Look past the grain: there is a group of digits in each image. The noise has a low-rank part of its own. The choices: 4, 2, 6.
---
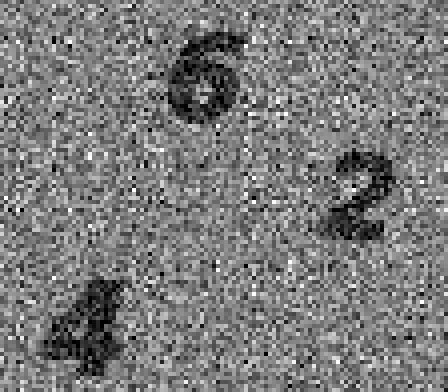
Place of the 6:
top middle
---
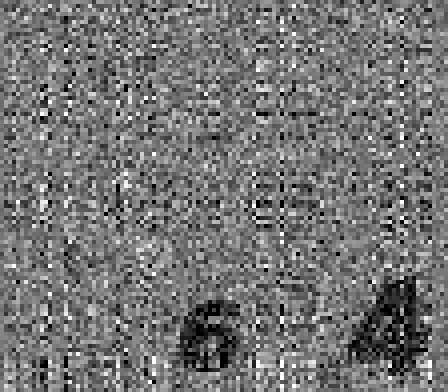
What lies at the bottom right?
4
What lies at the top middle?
nothing
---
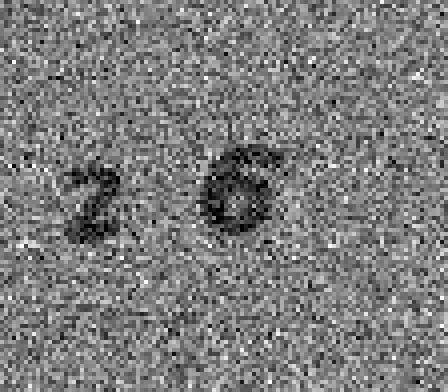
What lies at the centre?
6
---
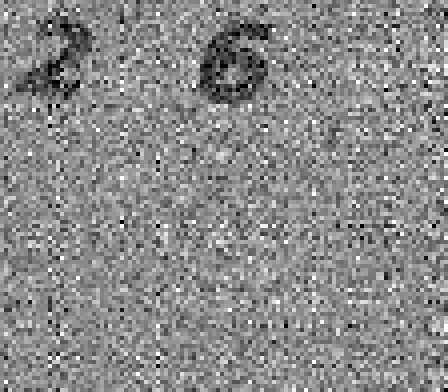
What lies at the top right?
nothing
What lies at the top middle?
6
